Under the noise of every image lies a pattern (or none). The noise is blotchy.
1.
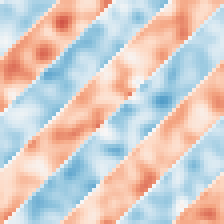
diagonal stripes
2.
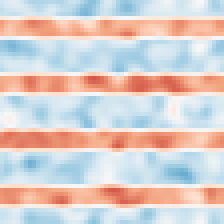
horizontal stripes
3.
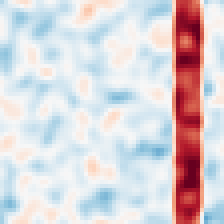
one vertical stripe
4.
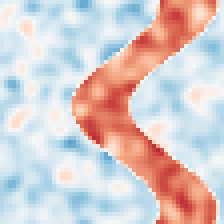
a wavy band
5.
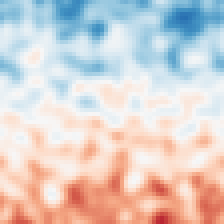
a smooth slope
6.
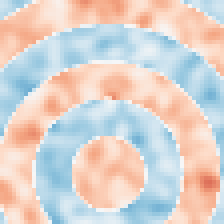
rings round one point
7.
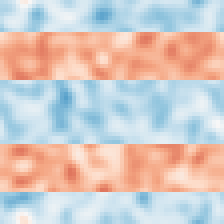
horizontal stripes
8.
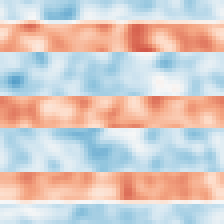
horizontal stripes
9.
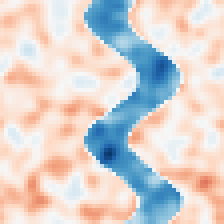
a wavy band
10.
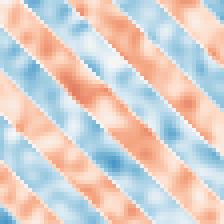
diagonal stripes
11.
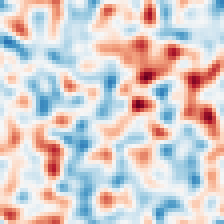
only noise
